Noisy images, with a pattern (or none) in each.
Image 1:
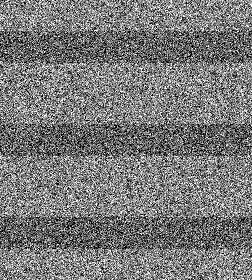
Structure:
horizontal stripes
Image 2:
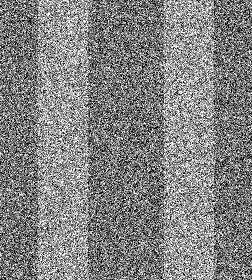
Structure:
vertical stripes
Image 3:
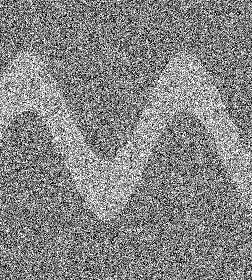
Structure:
a wavy band
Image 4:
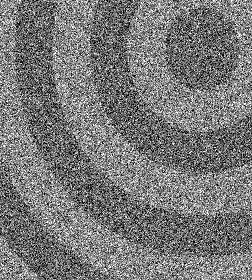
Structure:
rings round one point
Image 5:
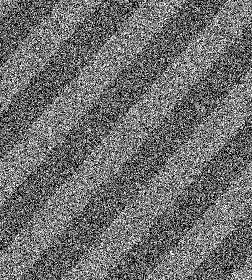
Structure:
diagonal stripes
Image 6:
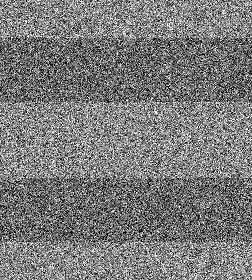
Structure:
horizontal stripes
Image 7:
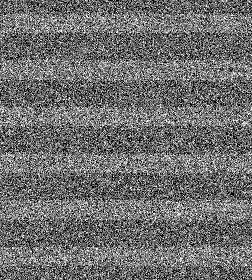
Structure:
horizontal stripes
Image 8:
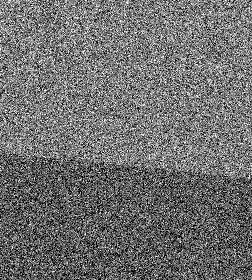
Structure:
a sharp edge
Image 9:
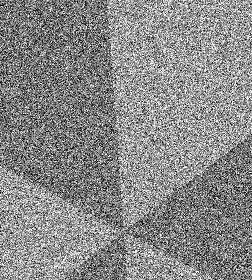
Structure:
spokes from one point
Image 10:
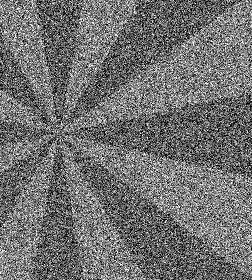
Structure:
spokes from one point
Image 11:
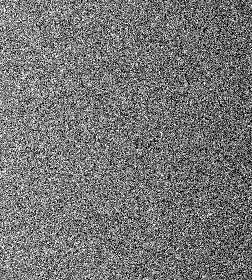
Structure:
a smooth slope
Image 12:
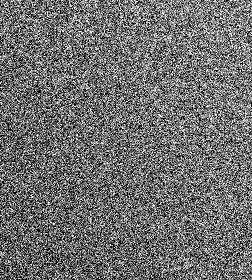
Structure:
a smooth slope
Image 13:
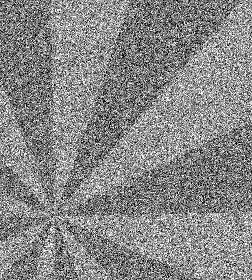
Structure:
spokes from one point
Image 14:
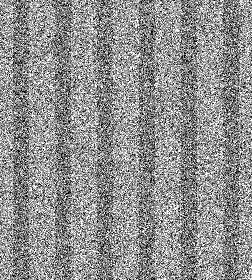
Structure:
vertical stripes
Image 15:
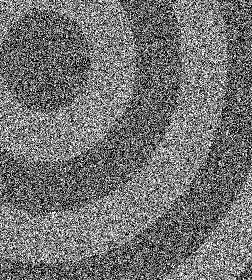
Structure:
rings round one point
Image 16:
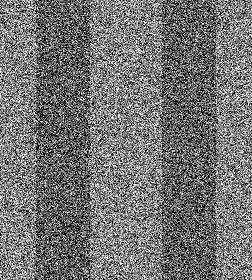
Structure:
vertical stripes
